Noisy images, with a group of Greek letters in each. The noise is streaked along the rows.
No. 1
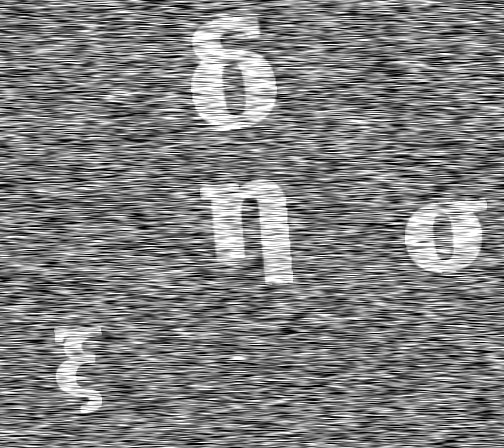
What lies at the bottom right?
nothing
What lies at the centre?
eta
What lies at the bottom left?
xi
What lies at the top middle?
delta
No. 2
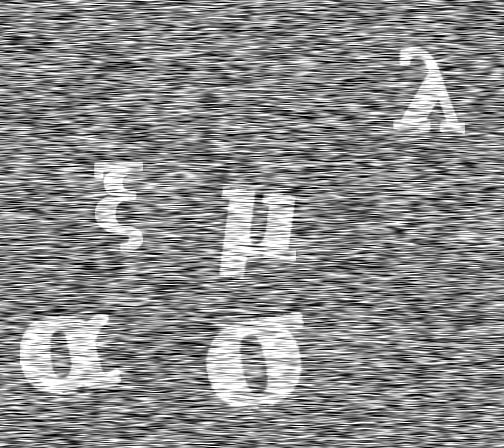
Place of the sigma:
bottom middle
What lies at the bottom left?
alpha
